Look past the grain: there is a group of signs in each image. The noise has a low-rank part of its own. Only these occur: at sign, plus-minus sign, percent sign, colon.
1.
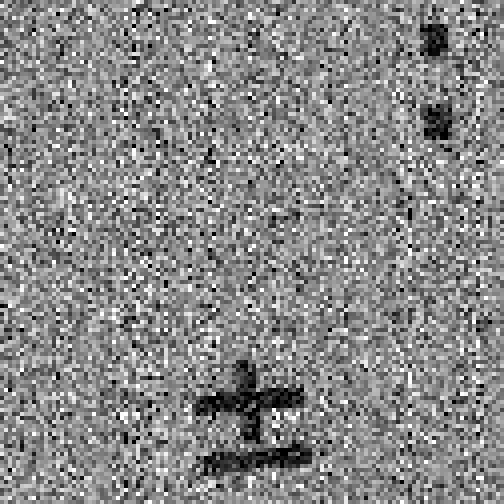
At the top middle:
nothing
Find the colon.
top right
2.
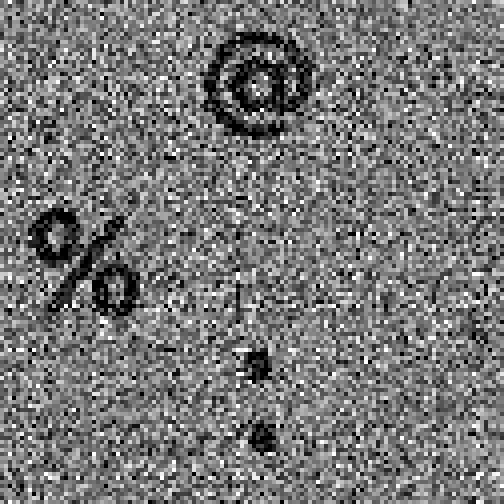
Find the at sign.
top middle
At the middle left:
percent sign
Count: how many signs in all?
3
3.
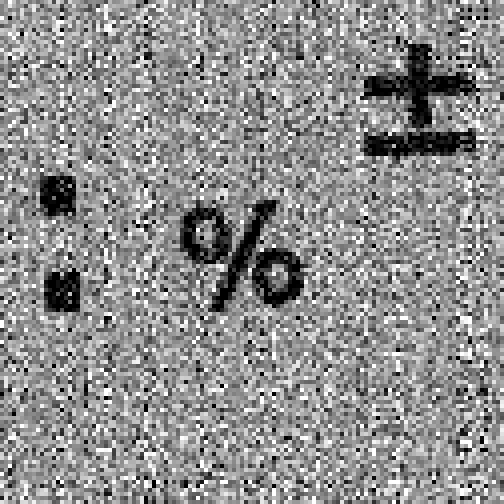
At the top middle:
nothing
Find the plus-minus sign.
top right
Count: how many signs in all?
3
